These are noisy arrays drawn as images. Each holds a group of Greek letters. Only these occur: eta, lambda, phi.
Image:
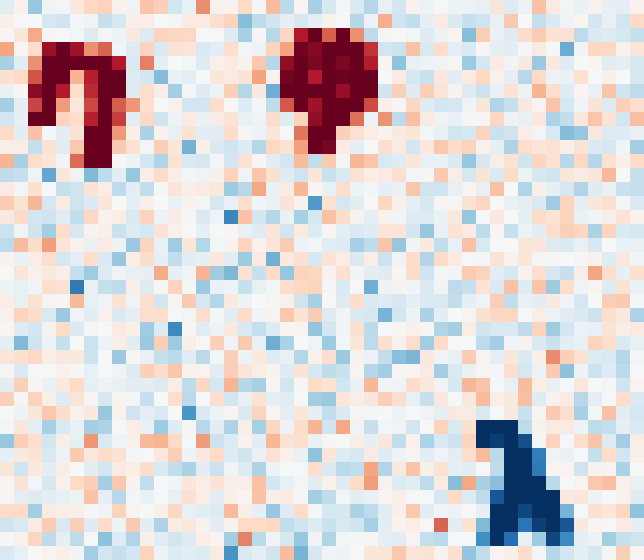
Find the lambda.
bottom right
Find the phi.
top middle
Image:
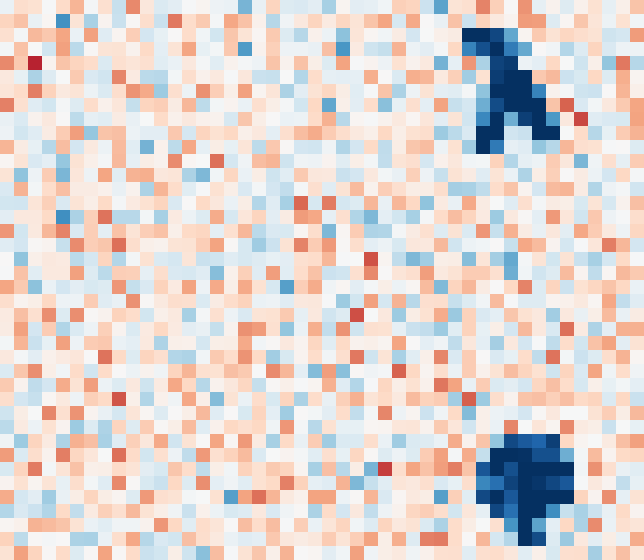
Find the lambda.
top right
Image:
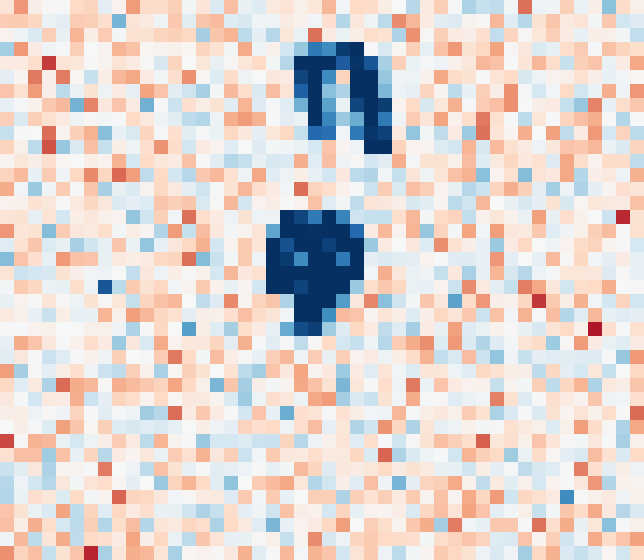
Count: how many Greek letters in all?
2
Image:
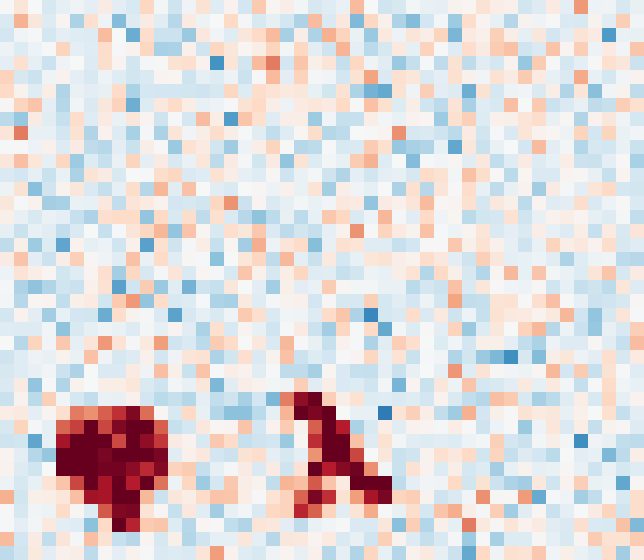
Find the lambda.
bottom middle
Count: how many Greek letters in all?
2
